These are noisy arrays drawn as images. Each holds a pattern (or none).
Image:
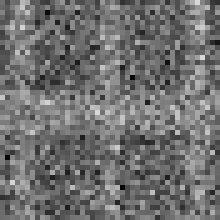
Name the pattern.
bands of rows crossing bands of columns
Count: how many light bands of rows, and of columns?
1 and 3
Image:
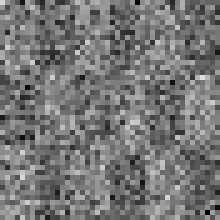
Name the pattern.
a checkerboard
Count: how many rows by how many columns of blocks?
3 by 6
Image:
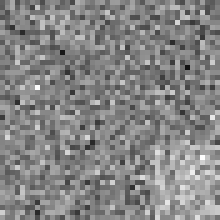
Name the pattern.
one block
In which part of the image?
bottom right
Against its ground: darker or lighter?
lighter
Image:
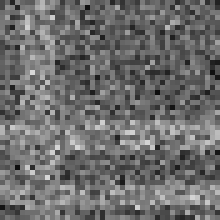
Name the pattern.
bands of rows crossing bands of columns
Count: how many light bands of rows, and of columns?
2 and 1
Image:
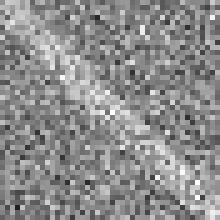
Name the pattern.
a diagonal band
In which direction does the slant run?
top left to bottom right
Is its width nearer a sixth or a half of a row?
a sixth
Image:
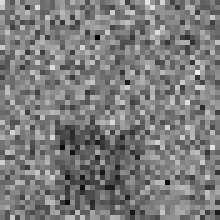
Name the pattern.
one block
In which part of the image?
bottom middle
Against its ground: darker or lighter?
darker
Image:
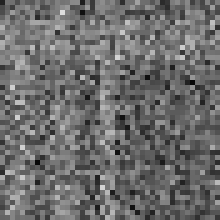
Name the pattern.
bands of rows crossing bands of columns
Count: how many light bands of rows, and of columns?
1 and 3
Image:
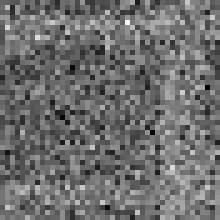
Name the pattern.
bands of rows crossing bands of columns
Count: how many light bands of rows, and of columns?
2 and 1
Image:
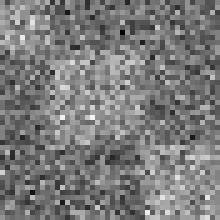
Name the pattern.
blocks along the diagonal
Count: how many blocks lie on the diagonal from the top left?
3
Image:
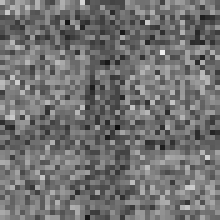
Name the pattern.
bands of rows crossing bands of columns
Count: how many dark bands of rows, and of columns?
2 and 1
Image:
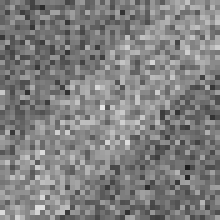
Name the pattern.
a diagonal band
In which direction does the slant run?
bottom left to top right
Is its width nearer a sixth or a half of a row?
a half
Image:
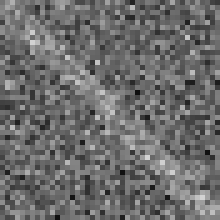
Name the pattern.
a diagonal band
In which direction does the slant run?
top left to bottom right
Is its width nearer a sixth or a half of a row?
a sixth
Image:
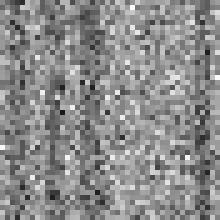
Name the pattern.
bands of columns
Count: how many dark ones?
4
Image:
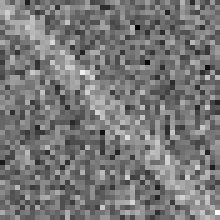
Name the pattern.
a diagonal band
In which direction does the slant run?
top left to bottom right
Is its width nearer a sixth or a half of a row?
a sixth
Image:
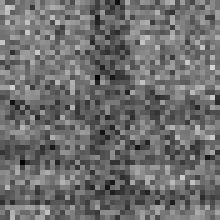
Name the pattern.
bands of rows crossing bands of columns
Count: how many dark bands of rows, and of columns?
3 and 1
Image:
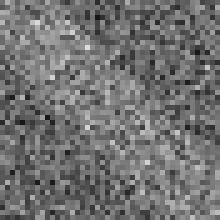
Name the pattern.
a diagonal band
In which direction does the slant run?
top left to bottom right
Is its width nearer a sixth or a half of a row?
a half
